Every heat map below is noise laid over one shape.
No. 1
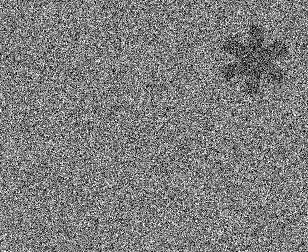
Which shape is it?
asterisk
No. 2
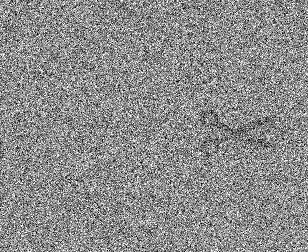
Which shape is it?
pair of scissors
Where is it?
middle right
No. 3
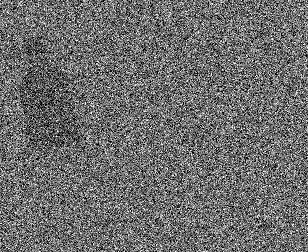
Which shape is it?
bottle
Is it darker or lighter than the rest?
darker
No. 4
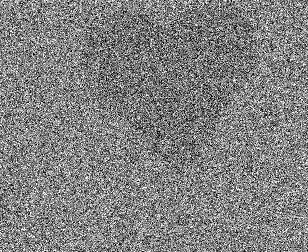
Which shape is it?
heart
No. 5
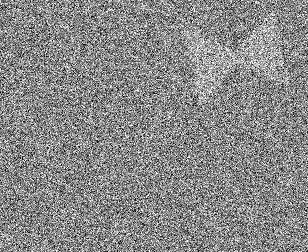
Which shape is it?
bow tie
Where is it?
top right
